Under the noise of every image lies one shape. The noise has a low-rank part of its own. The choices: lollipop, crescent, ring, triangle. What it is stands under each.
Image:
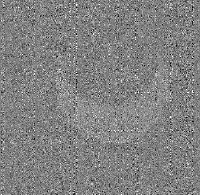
light crescent
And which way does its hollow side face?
up
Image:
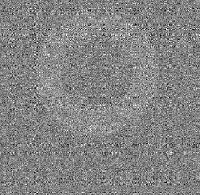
light ring
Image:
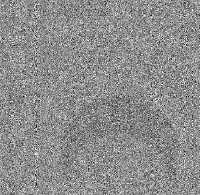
dark crescent
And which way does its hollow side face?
down
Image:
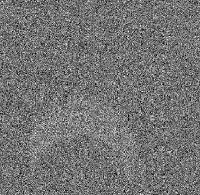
light crescent
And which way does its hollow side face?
down
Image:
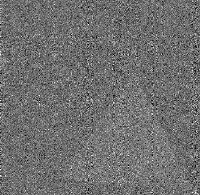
light triangle
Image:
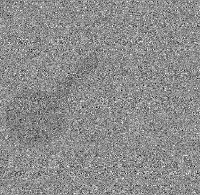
dark lollipop
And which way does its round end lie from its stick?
down and left
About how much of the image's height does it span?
half
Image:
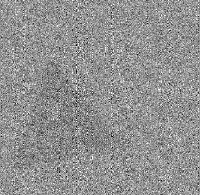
dark triangle
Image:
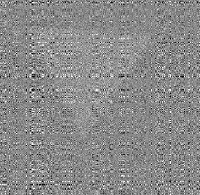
light triangle
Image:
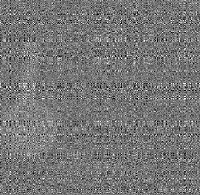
light lollipop
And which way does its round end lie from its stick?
down
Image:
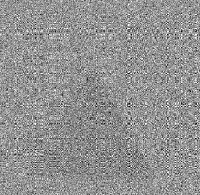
dark triangle
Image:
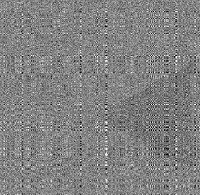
dark triangle
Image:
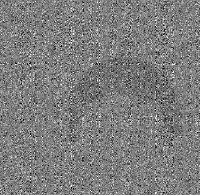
dark crescent
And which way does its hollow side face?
down
